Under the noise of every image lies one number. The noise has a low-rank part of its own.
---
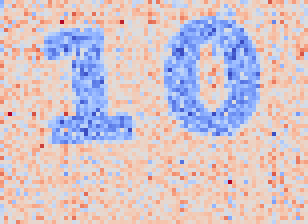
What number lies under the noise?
10
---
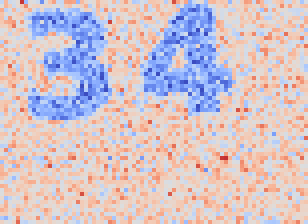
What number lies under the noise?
34
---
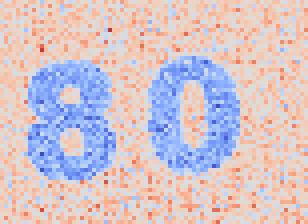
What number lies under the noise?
80
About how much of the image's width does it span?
two thirds
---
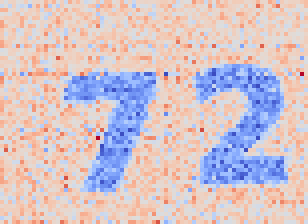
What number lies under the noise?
72
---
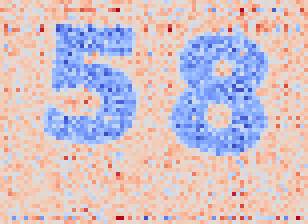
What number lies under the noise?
58
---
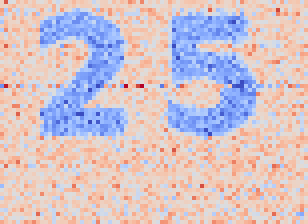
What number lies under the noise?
25
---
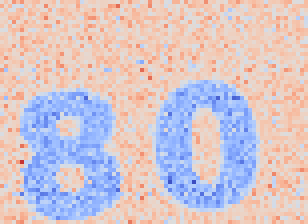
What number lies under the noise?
80
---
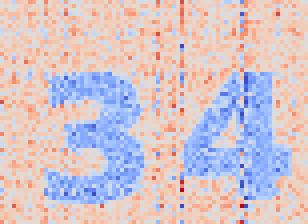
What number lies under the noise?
34
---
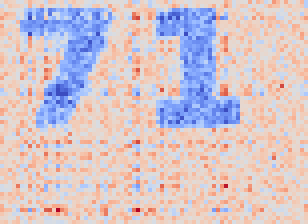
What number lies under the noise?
71
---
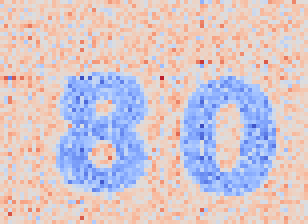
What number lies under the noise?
80
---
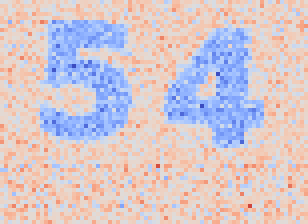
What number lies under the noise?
54
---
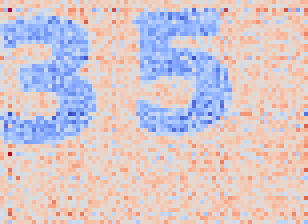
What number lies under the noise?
35
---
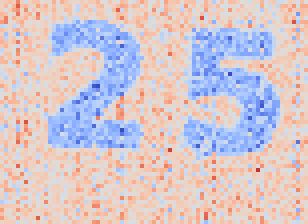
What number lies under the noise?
25
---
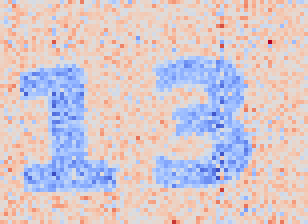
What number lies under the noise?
13
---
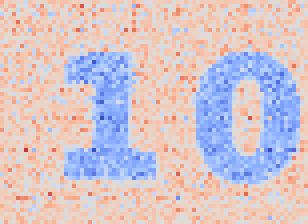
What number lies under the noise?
10
